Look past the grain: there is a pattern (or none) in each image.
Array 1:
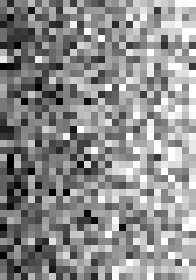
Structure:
a smooth slope
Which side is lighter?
right
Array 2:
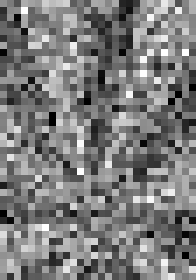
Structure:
spokes from one point
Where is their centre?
bottom middle
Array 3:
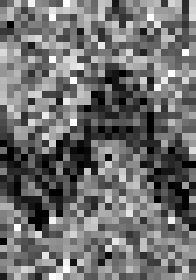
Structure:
a wavy band
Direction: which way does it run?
left to right
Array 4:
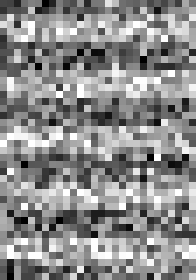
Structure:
horizontal stripes
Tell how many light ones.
5
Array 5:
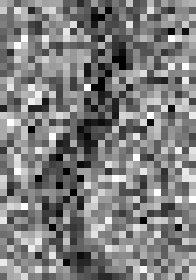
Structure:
a wavy band
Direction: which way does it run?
top to bottom
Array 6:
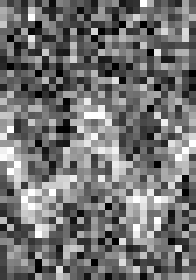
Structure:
a wavy band
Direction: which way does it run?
left to right
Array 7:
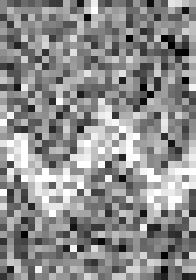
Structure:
a wavy band
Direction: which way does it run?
left to right
